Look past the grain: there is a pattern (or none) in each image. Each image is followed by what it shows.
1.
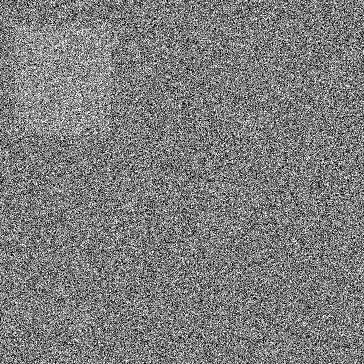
one block
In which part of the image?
top left
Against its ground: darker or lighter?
lighter
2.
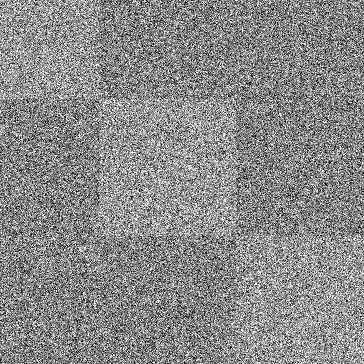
blocks along the diagonal
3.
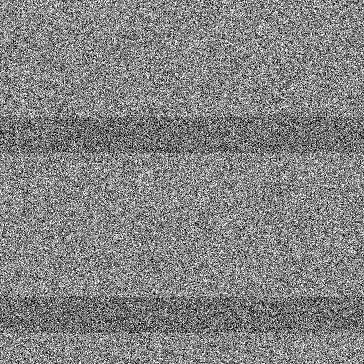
bands of rows
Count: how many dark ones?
2
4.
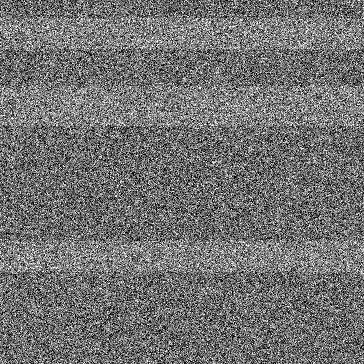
bands of rows
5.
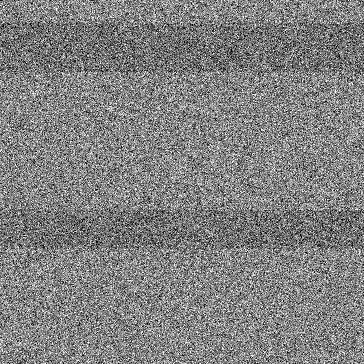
bands of rows
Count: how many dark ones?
2
